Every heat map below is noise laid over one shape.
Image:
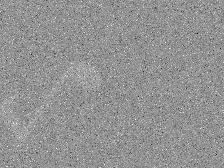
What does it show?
light musical note
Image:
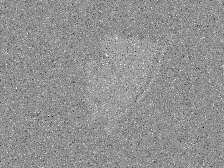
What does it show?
light chess knight
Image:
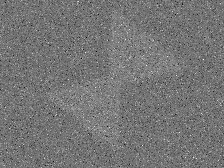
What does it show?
light bow tie
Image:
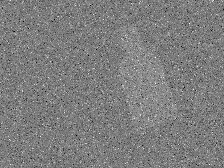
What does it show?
light bottle
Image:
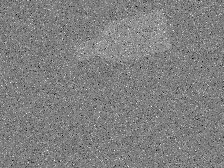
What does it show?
light bottle, top middle
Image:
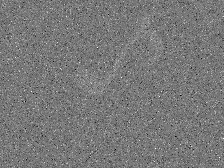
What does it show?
light musical note
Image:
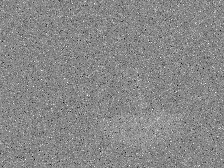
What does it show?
light umbrella
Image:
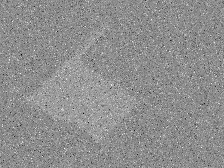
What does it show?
light flag
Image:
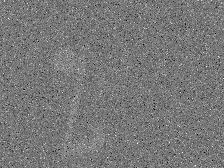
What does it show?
light musical note
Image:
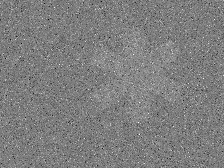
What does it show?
light asterisk
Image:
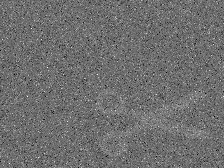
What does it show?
light pair of scissors
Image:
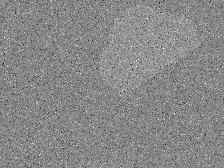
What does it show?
light cloud
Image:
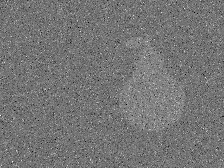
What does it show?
light pear
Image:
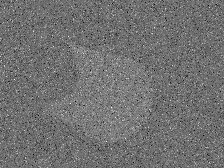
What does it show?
light cat's head
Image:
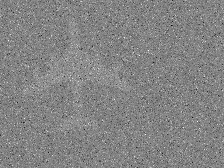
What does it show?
light airplane
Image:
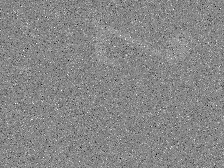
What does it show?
light musical note
